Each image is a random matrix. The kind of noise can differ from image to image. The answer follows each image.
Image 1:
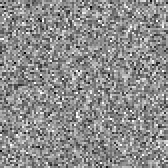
independent entries
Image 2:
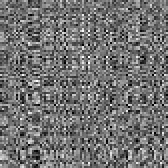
low rank plus noise
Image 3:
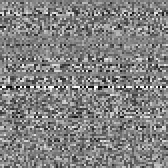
rows of uneven size
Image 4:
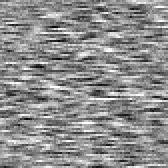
streaked along the rows
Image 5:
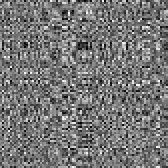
low rank plus noise
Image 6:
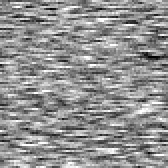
streaked along the rows
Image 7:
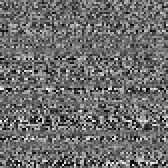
rows of uneven size
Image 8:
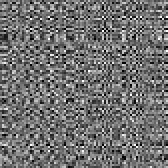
low rank plus noise
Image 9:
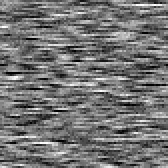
streaked along the rows
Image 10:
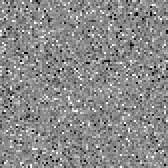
heavy tails
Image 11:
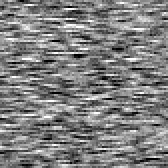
streaked along the rows
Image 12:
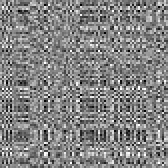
low rank plus noise
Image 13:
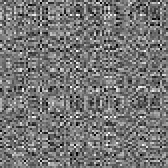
low rank plus noise
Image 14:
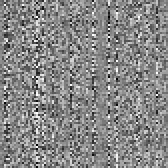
columns of uneven size
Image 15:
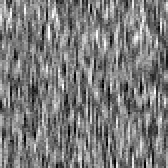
streaked along the columns
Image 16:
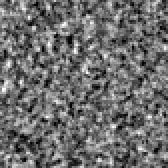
blotchy
